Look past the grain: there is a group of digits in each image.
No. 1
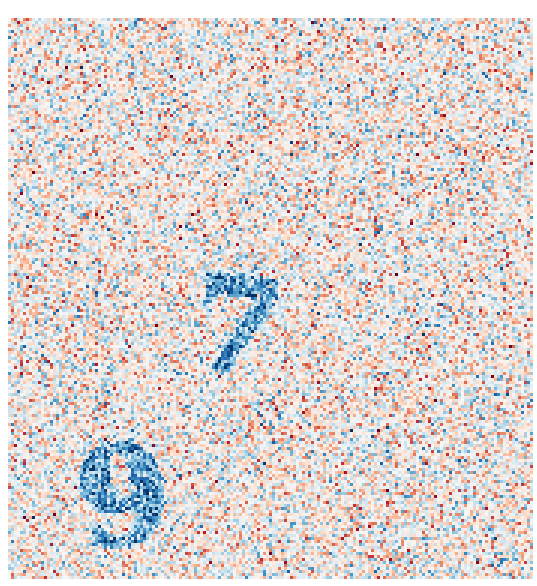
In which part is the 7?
centre
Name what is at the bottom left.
9
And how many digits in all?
2
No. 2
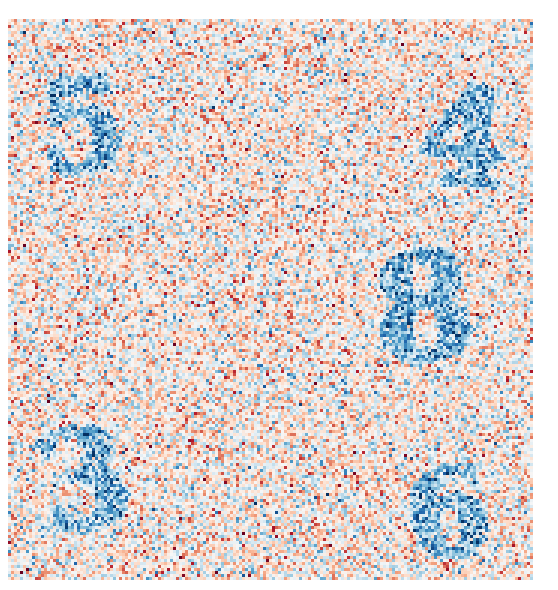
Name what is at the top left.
5
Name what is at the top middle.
nothing
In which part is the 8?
middle right
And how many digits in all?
5
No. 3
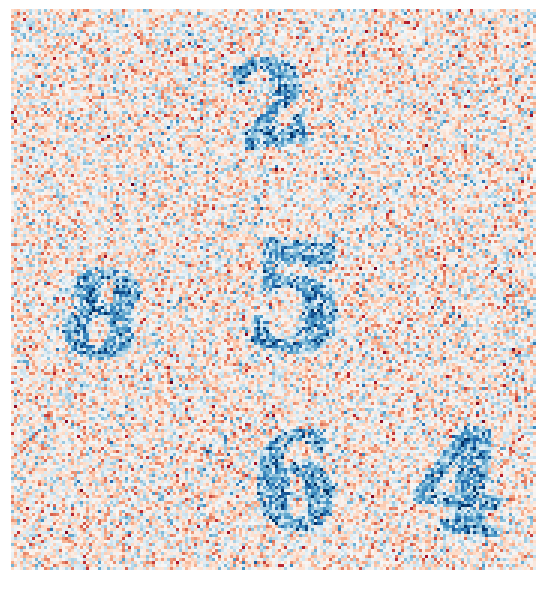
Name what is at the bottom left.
nothing
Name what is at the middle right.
nothing
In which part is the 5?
centre
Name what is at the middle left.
8
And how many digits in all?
5
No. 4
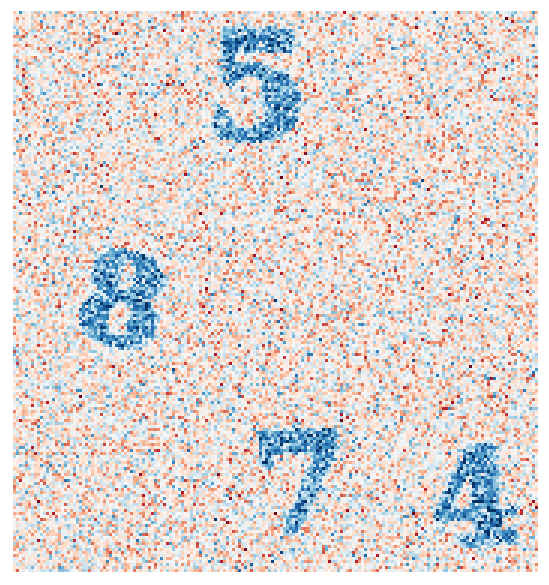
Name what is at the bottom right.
4
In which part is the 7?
bottom middle
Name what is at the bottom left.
nothing
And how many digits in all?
4
